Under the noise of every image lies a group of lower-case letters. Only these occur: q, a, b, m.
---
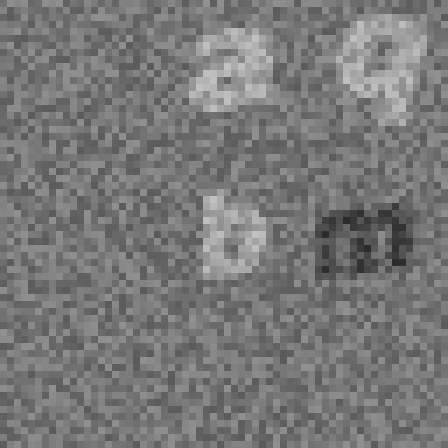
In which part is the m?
middle right
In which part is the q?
top right
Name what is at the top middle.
a
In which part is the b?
centre
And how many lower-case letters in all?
4
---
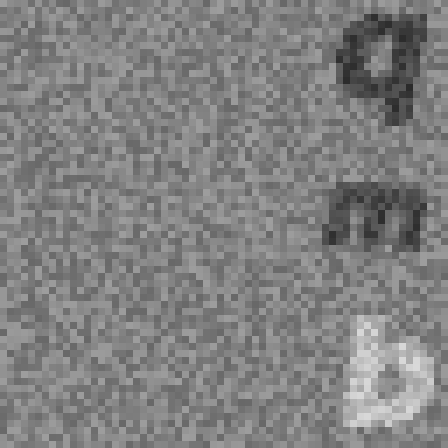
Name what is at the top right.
q
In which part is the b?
bottom right
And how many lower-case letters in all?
3
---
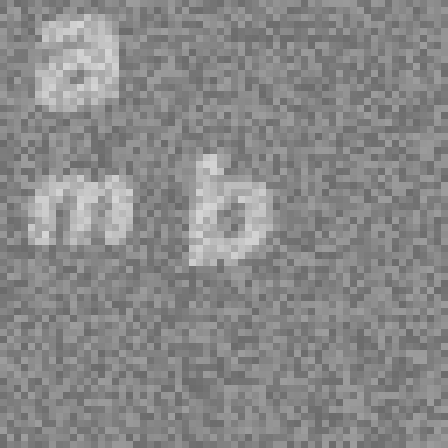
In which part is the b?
centre
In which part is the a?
top left
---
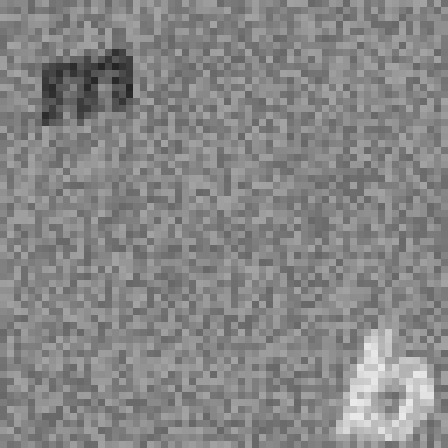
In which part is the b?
bottom right
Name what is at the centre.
nothing
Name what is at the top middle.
nothing
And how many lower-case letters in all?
2
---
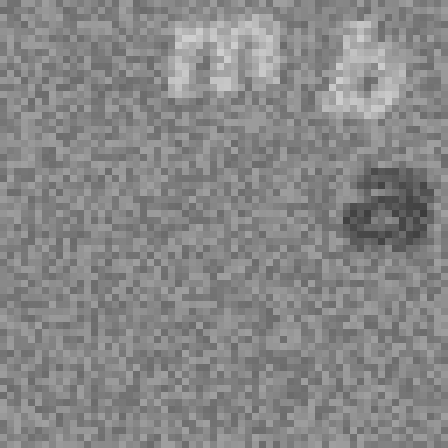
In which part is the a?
middle right
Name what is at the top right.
b
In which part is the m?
top middle
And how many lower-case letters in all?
3
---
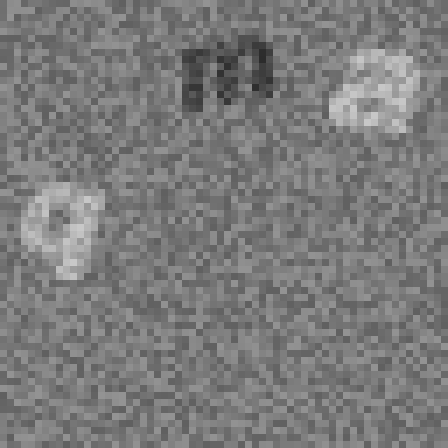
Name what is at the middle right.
nothing
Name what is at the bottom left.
nothing
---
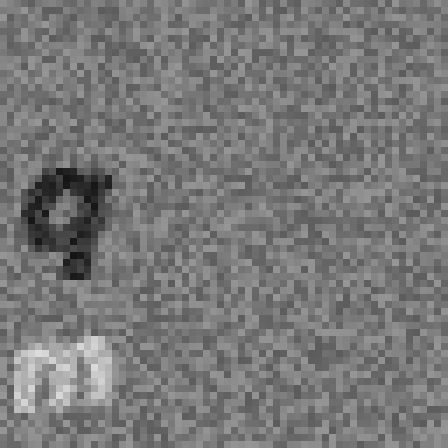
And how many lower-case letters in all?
2
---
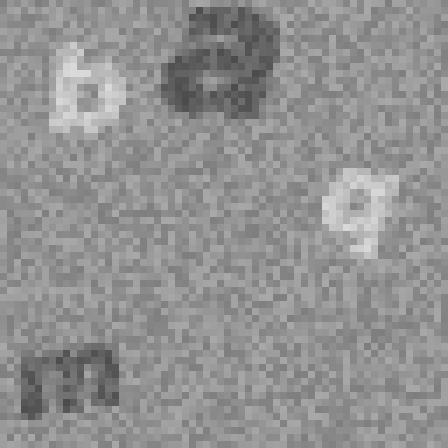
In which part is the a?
top middle
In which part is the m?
bottom left
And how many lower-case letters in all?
4
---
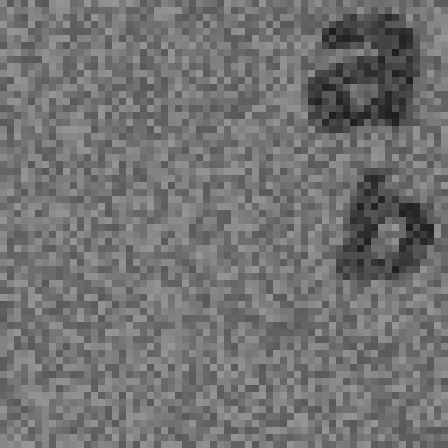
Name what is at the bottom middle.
nothing
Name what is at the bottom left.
nothing
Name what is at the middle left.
nothing
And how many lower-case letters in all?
2
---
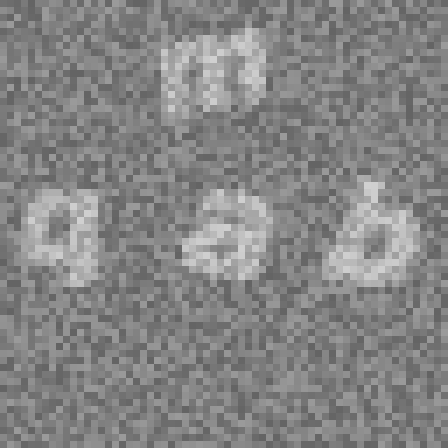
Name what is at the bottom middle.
nothing
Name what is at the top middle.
m
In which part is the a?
centre
